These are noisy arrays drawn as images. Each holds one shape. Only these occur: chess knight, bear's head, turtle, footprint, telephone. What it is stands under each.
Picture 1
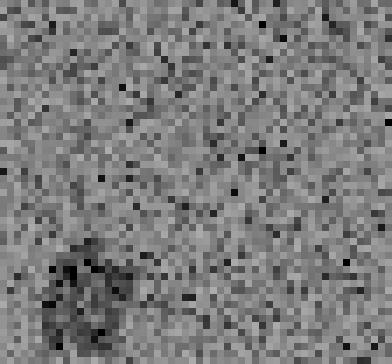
telephone
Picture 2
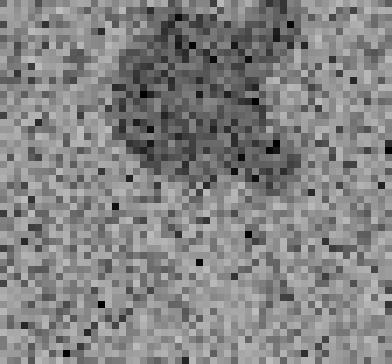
bear's head
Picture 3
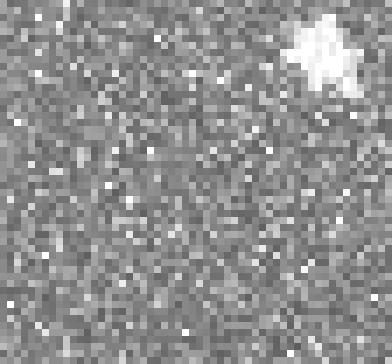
turtle
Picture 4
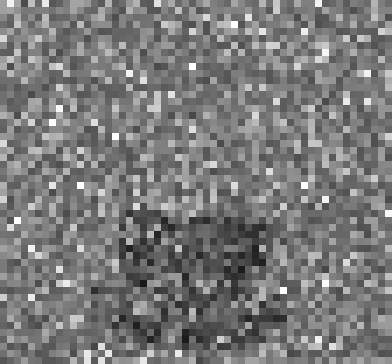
telephone
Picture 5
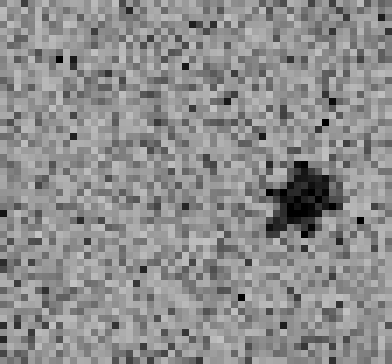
turtle
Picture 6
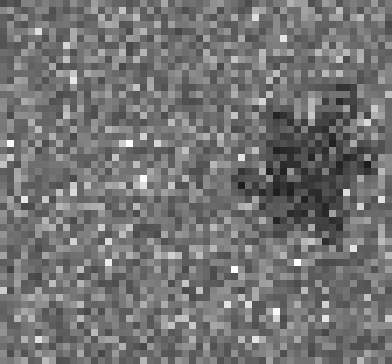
turtle
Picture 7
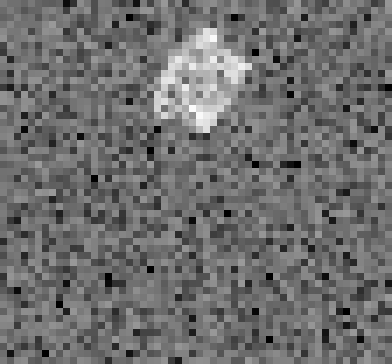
telephone
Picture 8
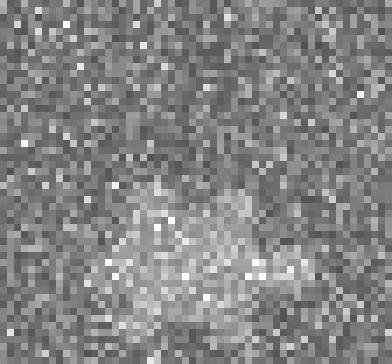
turtle
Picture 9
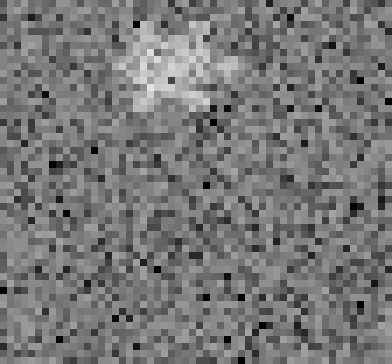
turtle
